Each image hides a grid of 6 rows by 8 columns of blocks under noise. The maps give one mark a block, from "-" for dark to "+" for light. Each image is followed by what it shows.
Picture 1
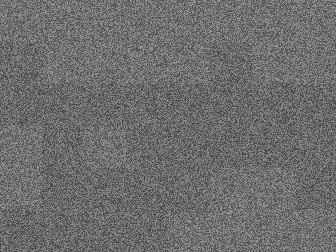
+ + + + + + + +
- + + + + - + +
- - - - - - - -
+ - + - - - - -
+ - - - - + + -
- - - - + + + +
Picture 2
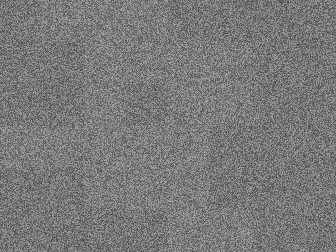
- + + + - - - -
- - + + + + - -
- - + - + + - -
+ + + + + - - -
- - + + + - - -
- - - - + + - -
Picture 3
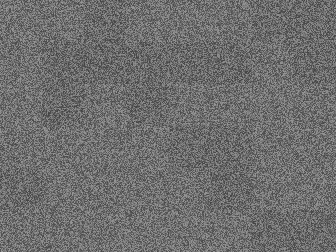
+ + - + + + - -
+ - - - - - + -
+ - + - + + + +
+ + + + - - + +
- + + + + - + +
+ + + + + + - -
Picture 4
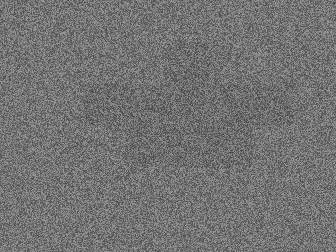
+ + + + + + + +
+ + + + - + + +
+ + - - - - - +
+ + + - - - + +
+ + + + + + + +
+ + + + + + + +
